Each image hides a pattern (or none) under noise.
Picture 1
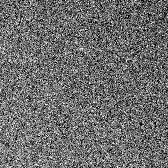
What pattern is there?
a smooth slope
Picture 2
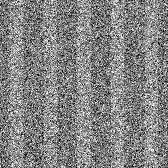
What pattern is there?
vertical stripes
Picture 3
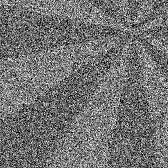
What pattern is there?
spokes from one point
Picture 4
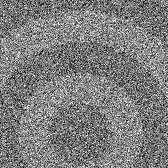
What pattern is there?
rings round one point
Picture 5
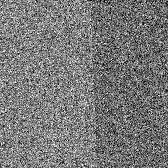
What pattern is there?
a sharp edge
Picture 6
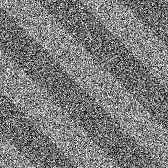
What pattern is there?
diagonal stripes
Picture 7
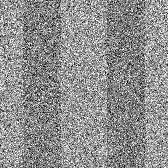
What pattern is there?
vertical stripes
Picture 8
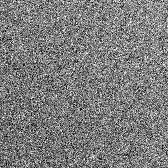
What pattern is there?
a smooth slope
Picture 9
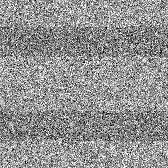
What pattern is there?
horizontal stripes
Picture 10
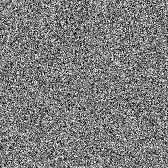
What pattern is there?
only noise
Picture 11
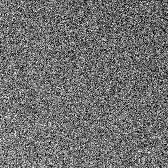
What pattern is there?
a smooth slope
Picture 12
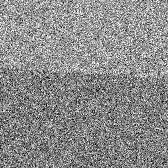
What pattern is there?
a sharp edge
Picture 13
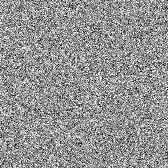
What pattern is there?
only noise
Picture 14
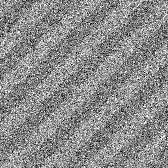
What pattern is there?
diagonal stripes
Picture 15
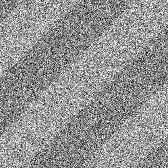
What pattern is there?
diagonal stripes
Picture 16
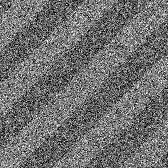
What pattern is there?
diagonal stripes
